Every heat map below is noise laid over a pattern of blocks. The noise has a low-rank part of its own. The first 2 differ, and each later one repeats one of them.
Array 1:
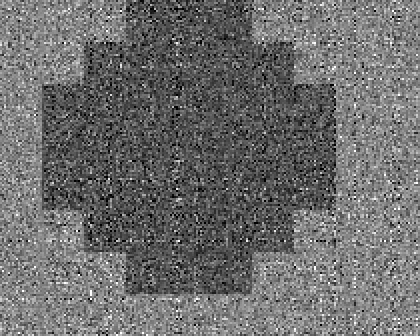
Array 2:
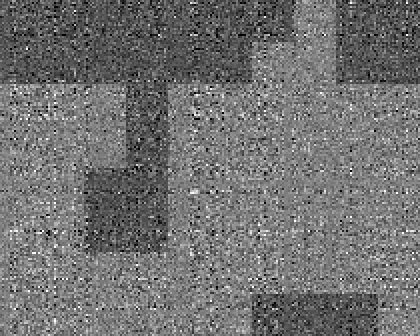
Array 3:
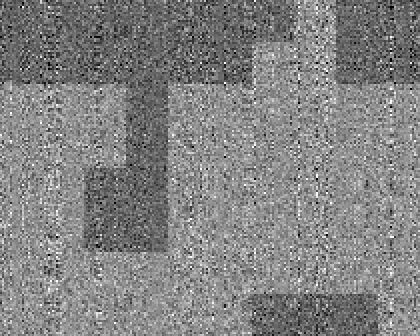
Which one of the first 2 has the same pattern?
2
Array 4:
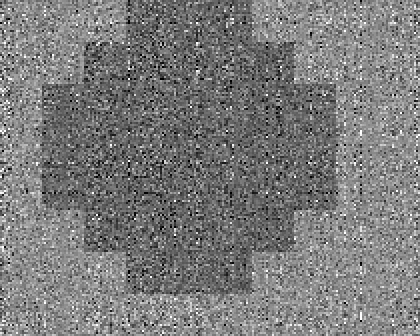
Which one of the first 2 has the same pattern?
1
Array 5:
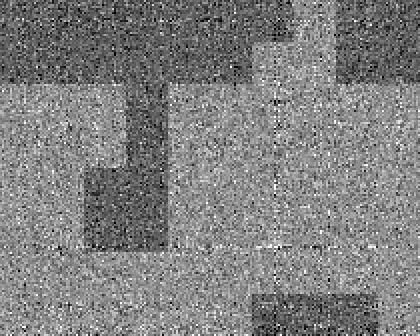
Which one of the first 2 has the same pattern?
2
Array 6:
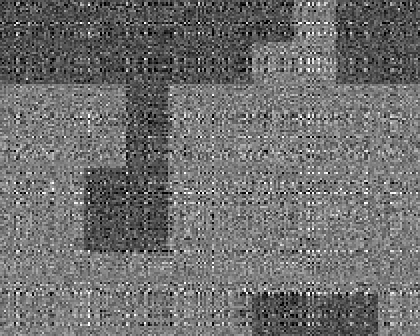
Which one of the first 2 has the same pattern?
2
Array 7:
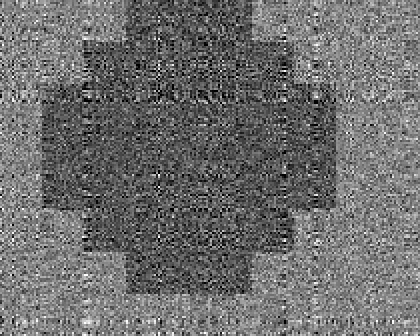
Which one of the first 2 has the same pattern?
1
